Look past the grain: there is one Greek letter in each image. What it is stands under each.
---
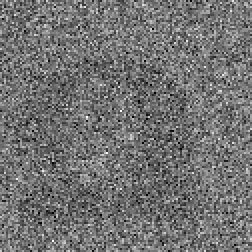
omega
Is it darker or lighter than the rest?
darker
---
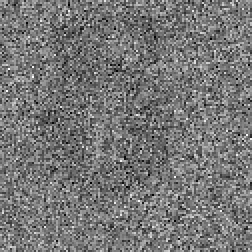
delta
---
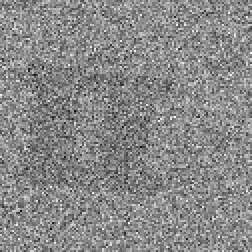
pi
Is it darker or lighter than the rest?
darker
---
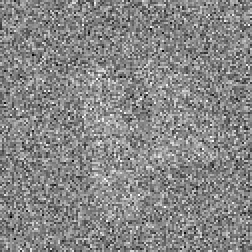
mu
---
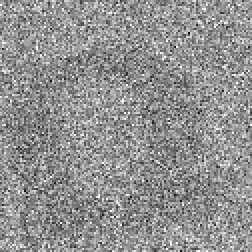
omega
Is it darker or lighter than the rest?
darker
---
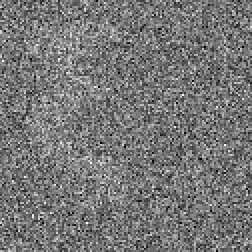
xi
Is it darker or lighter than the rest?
lighter
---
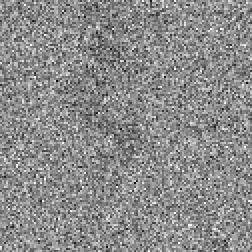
xi
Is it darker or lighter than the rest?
darker
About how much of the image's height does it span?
two thirds
